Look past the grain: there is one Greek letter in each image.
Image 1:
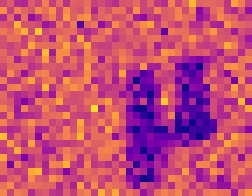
dark mu
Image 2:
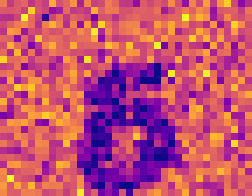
dark delta
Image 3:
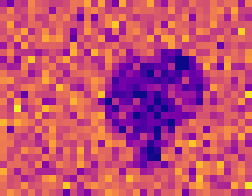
dark phi
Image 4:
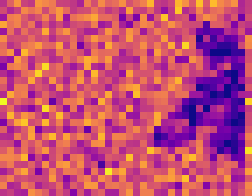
dark lambda
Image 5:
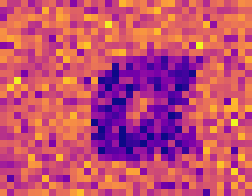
dark alpha
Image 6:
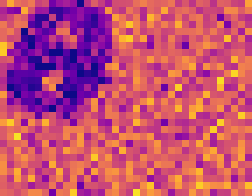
dark theta
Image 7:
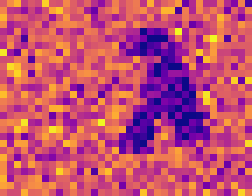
dark lambda
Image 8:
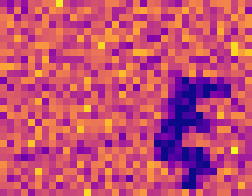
dark xi
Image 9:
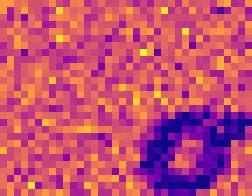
dark sigma, bottom right
